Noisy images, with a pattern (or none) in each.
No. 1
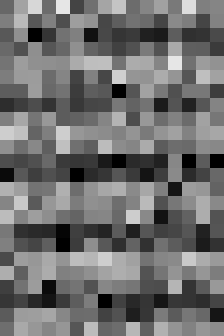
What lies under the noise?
horizontal stripes
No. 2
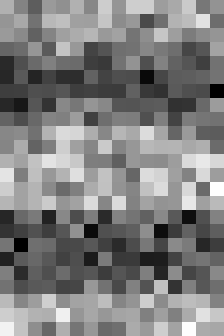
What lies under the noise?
horizontal stripes
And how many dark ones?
2
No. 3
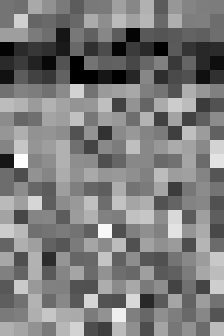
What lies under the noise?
one horizontal stripe
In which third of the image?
top
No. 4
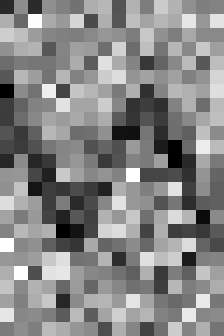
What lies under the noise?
a wavy band
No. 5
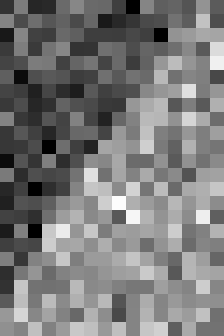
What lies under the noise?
a sharp edge
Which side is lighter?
bottom right
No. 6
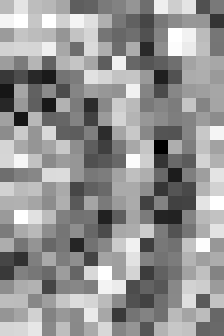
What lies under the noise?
rings round one point
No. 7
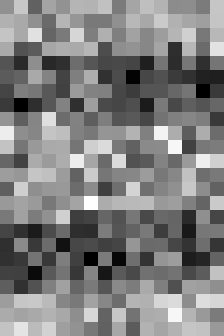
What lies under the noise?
horizontal stripes
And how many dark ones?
2
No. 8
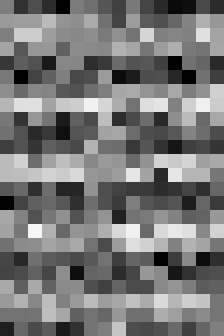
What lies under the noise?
horizontal stripes
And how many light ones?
5
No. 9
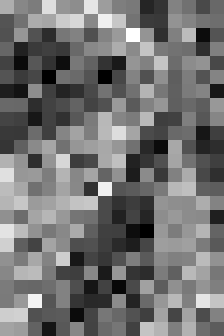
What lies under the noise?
spokes from one point
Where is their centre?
top right
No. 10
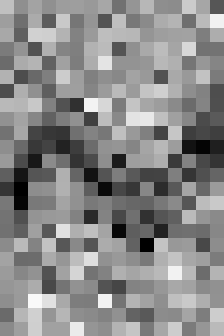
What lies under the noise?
a wavy band
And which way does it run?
left to right
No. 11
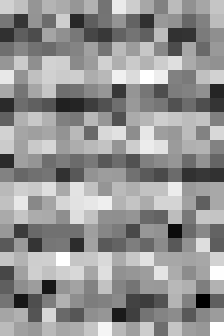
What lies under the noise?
horizontal stripes
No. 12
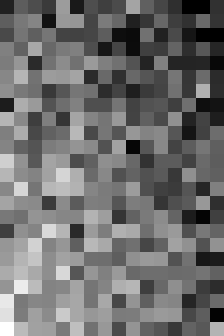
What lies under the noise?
a smooth slope
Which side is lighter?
bottom left
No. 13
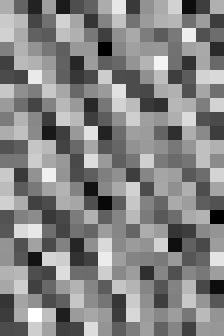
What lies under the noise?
diagonal stripes
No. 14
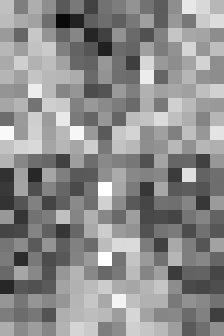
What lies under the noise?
spokes from one point
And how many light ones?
3
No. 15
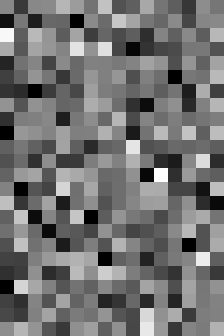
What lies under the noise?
only noise
